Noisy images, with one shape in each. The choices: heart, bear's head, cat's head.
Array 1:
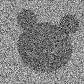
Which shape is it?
bear's head
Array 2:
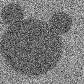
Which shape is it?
bear's head
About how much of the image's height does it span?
nearly all
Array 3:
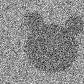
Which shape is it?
bear's head
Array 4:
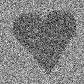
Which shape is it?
heart
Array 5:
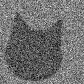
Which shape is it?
cat's head
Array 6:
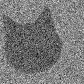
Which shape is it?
cat's head
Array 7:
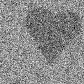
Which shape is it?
heart
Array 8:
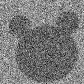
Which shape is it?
bear's head
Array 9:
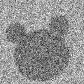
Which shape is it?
bear's head
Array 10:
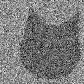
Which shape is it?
cat's head
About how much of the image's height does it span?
nearly all
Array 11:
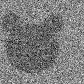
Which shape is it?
bear's head
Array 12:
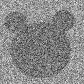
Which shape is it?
bear's head
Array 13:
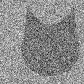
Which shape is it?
cat's head
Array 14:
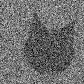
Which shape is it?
cat's head
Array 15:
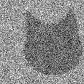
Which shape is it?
cat's head
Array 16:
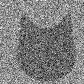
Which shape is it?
cat's head
